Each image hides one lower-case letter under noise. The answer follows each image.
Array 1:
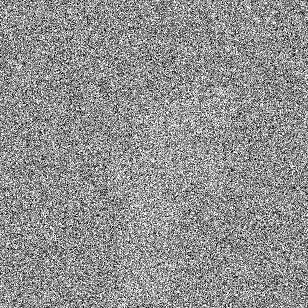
f
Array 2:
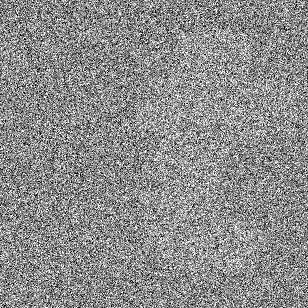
t
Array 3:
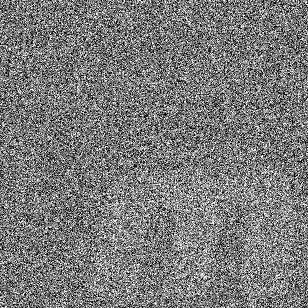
m
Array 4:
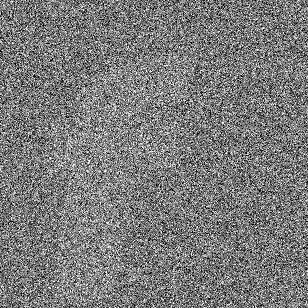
f
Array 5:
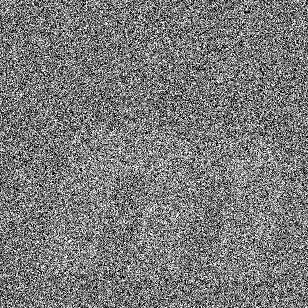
m
